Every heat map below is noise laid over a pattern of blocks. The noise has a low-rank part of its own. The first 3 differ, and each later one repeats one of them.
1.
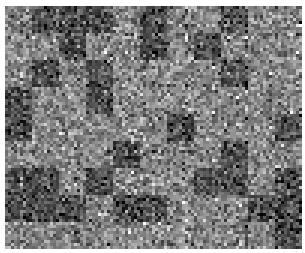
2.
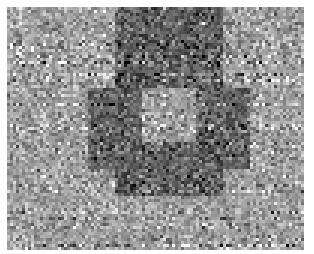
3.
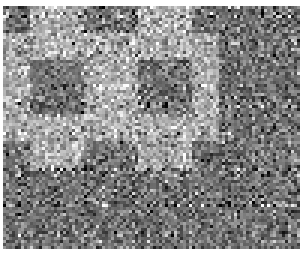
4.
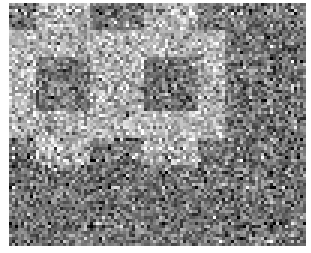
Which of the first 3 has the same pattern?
3
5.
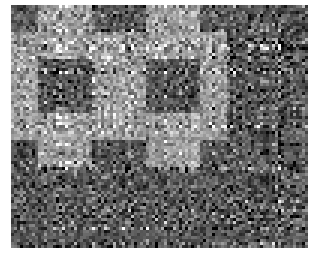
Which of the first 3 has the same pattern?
3
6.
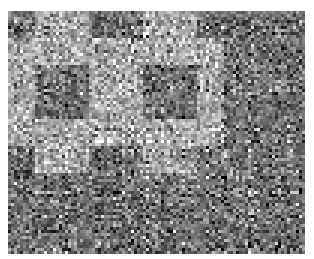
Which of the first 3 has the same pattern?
3
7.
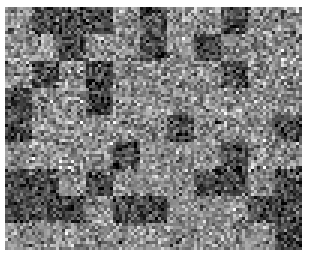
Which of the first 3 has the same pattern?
1
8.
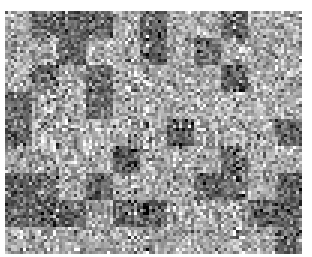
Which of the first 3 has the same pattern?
1
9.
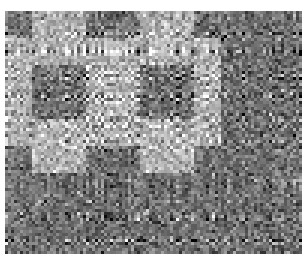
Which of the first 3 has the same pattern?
3
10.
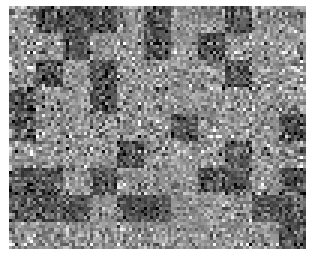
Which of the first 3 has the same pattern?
1
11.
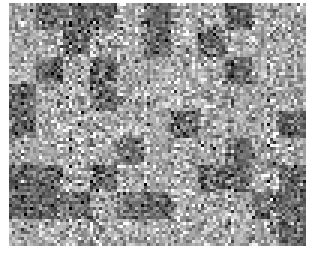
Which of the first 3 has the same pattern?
1
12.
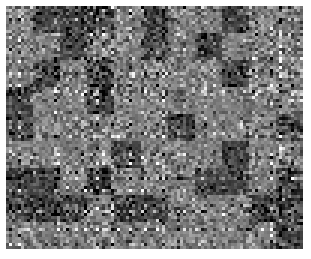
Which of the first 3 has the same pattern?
1
